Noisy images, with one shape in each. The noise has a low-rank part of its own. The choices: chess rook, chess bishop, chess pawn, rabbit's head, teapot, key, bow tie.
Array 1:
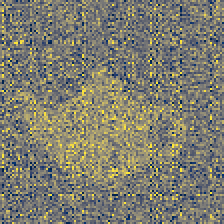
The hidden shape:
teapot
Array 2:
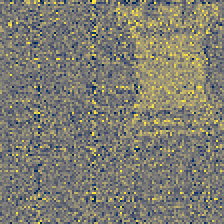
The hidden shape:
chess rook
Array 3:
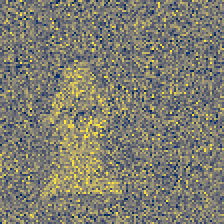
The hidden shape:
chess bishop
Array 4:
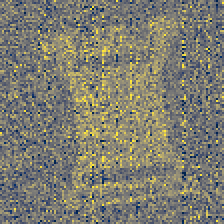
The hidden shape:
chess rook
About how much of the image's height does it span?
nearly all
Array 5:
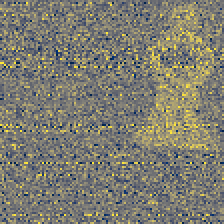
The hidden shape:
chess bishop
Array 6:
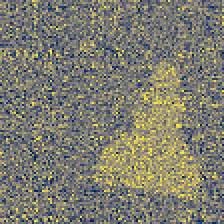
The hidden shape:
chess pawn
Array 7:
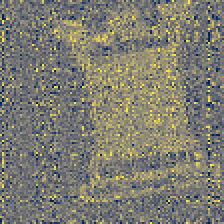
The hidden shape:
chess rook
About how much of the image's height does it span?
nearly all
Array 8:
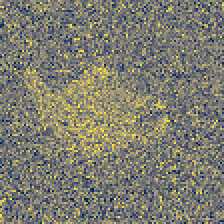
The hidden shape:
teapot
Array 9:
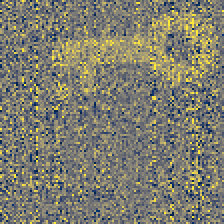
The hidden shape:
key
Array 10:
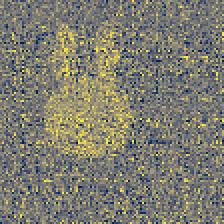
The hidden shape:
rabbit's head
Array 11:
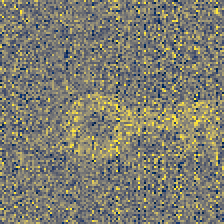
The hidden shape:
key
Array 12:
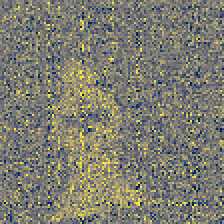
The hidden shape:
chess bishop
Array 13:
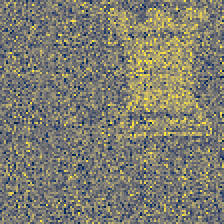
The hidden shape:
chess rook
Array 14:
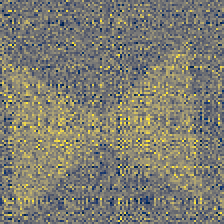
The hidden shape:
bow tie
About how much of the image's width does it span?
nearly all
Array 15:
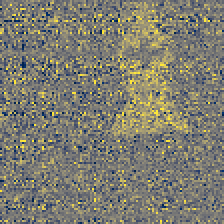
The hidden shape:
chess bishop
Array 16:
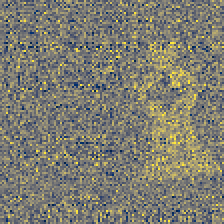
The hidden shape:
chess bishop
